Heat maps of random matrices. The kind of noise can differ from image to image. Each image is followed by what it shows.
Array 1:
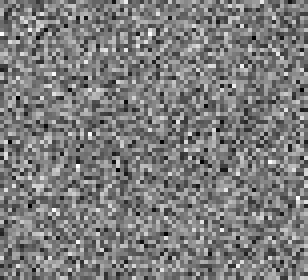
independent entries
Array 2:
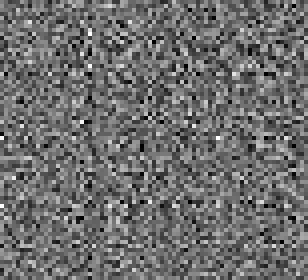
low rank plus noise
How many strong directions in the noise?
three or four
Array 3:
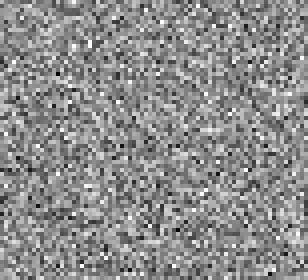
independent entries
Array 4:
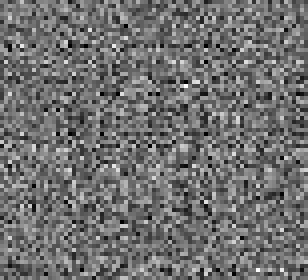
low rank plus noise
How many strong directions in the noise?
five to eight
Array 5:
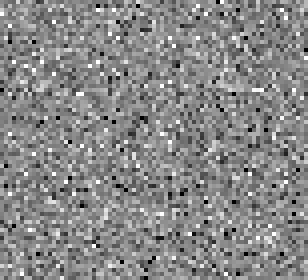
heavy tails
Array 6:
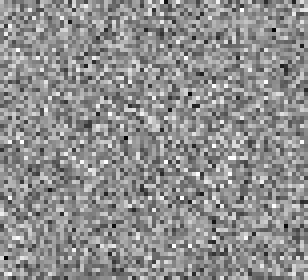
independent entries
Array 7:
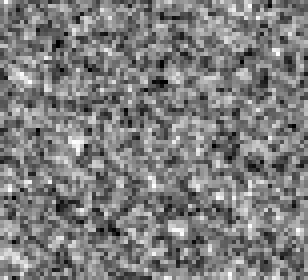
blotchy
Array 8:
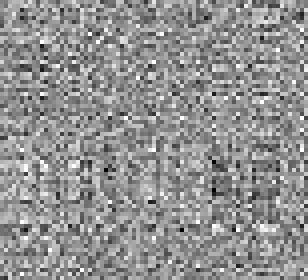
low rank plus noise
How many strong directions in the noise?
one
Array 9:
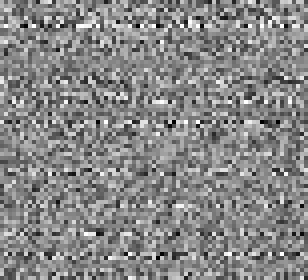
rows of uneven size
